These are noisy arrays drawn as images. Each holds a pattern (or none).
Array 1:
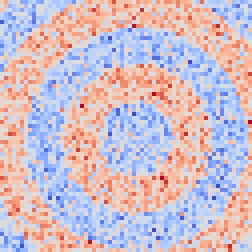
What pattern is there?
rings round one point
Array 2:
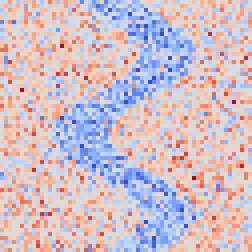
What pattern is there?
a wavy band
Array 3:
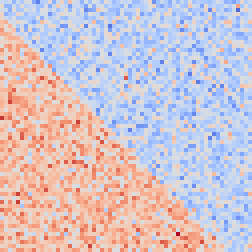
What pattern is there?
a sharp edge
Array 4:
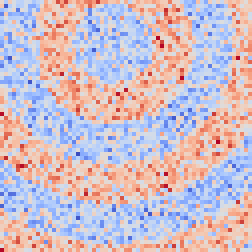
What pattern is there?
rings round one point
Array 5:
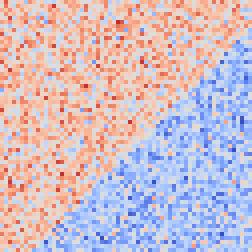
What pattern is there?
a sharp edge
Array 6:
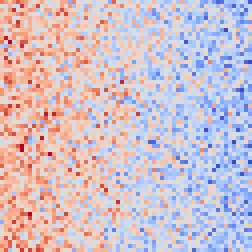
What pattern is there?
a smooth slope
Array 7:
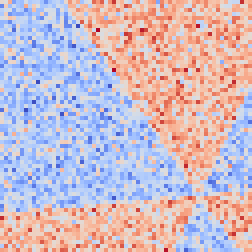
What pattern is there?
spokes from one point
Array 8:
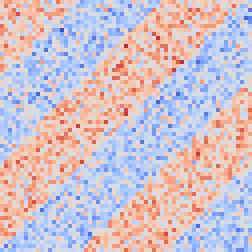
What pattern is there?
diagonal stripes
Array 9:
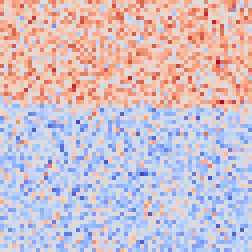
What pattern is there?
a sharp edge
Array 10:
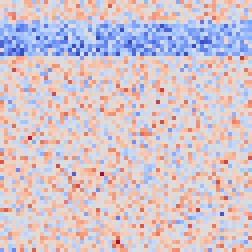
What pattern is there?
one horizontal stripe
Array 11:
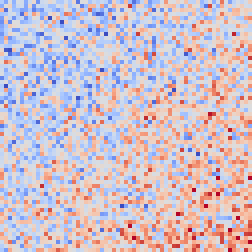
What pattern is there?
a smooth slope
